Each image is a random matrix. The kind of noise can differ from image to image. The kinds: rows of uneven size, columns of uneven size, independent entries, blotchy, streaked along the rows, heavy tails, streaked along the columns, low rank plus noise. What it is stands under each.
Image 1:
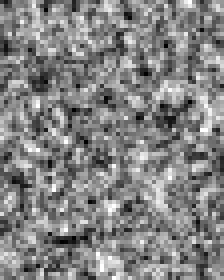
blotchy
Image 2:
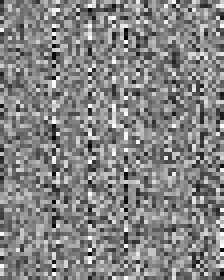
columns of uneven size
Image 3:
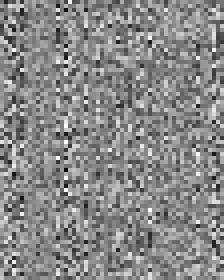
columns of uneven size
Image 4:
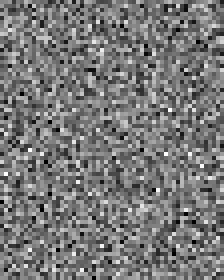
independent entries
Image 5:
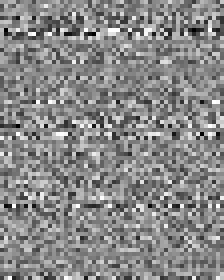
rows of uneven size
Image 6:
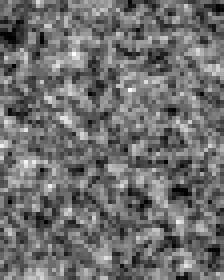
blotchy
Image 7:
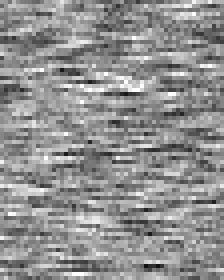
streaked along the rows
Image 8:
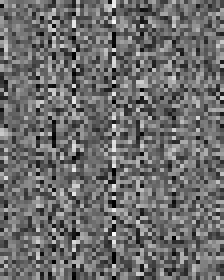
columns of uneven size
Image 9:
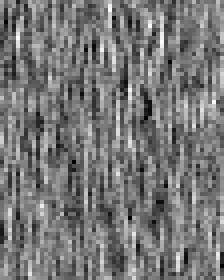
streaked along the columns
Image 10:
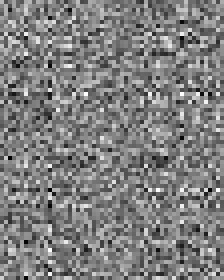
low rank plus noise
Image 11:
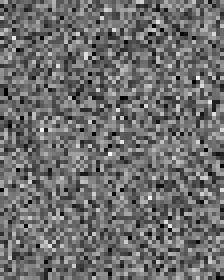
independent entries
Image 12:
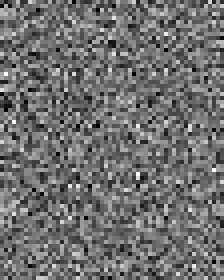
low rank plus noise
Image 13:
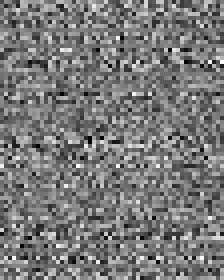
rows of uneven size
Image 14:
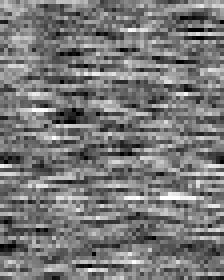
streaked along the rows
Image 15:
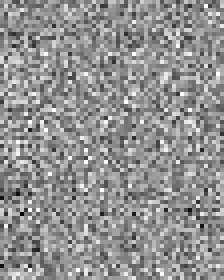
low rank plus noise
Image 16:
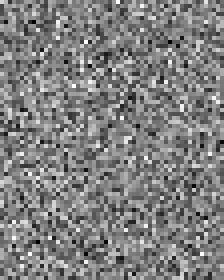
independent entries
